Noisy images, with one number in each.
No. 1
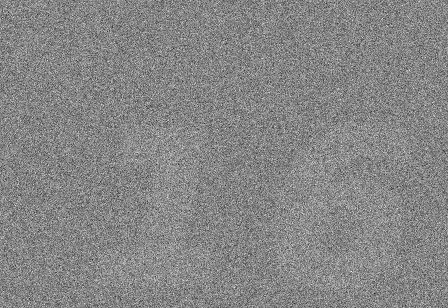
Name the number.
16
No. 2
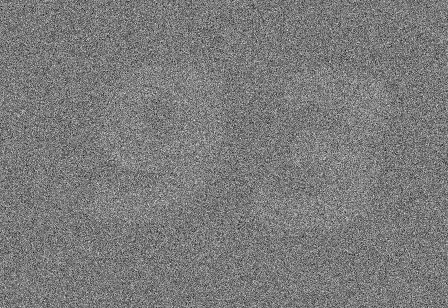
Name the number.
93
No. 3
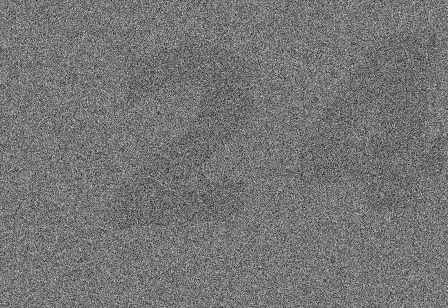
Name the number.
24
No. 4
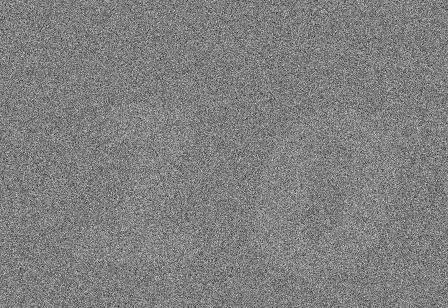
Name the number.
10
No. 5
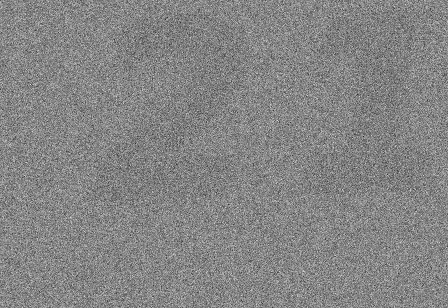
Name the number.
21
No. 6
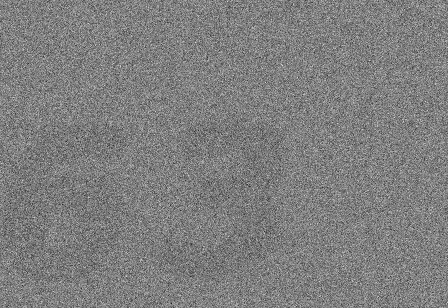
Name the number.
63
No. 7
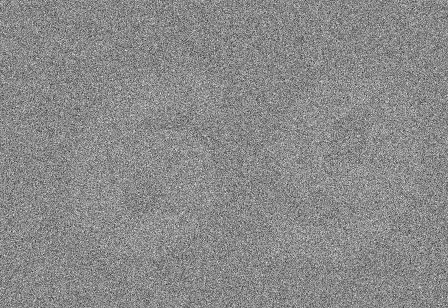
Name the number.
69
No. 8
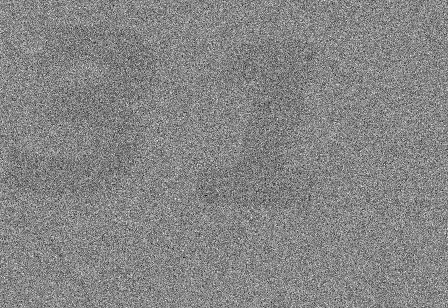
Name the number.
31
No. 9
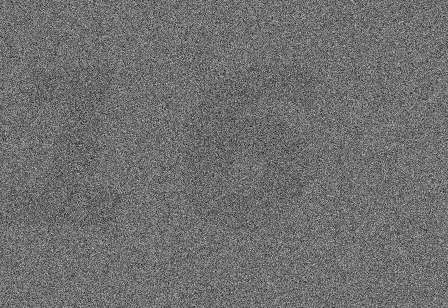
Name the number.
16
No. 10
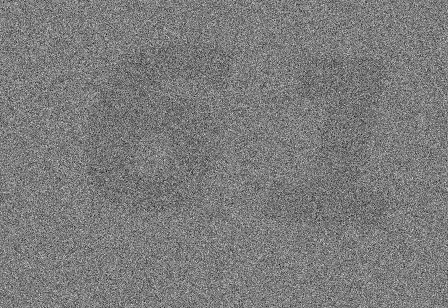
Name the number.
61
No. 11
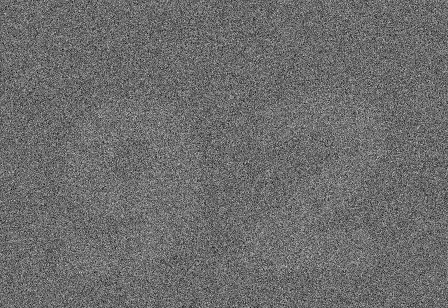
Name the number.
92
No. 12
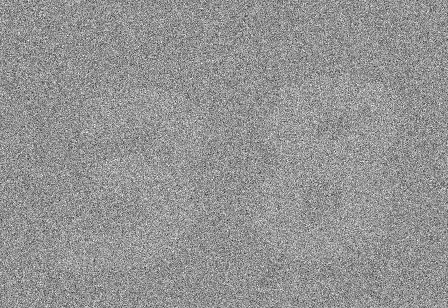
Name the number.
38
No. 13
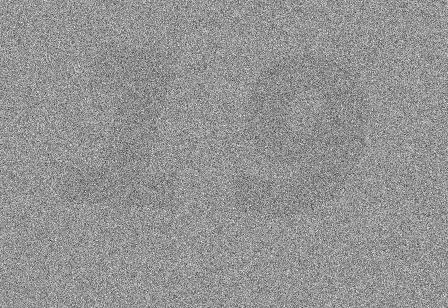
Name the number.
19
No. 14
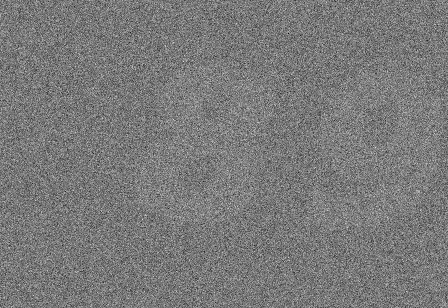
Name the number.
89
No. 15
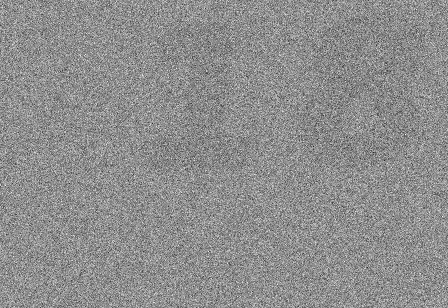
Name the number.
18
